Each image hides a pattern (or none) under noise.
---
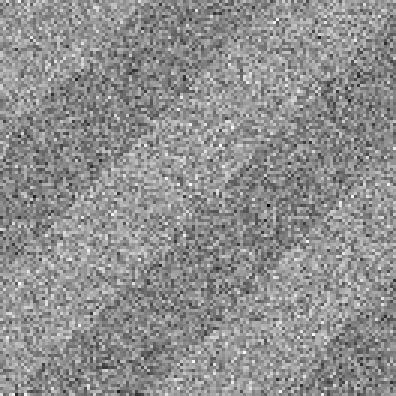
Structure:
diagonal stripes
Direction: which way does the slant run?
bottom left to top right
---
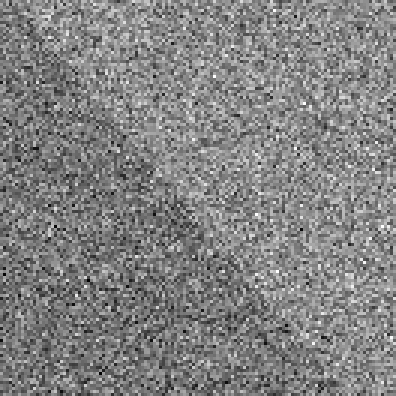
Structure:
a sharp edge
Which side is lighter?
top right
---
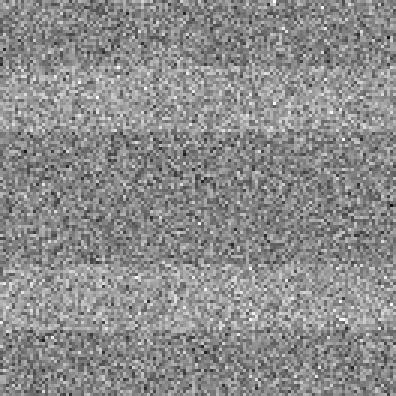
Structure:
horizontal stripes
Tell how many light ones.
2
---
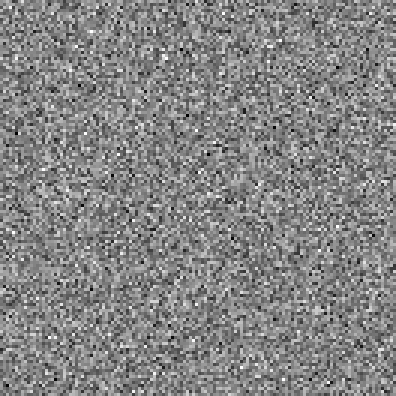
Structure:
only noise
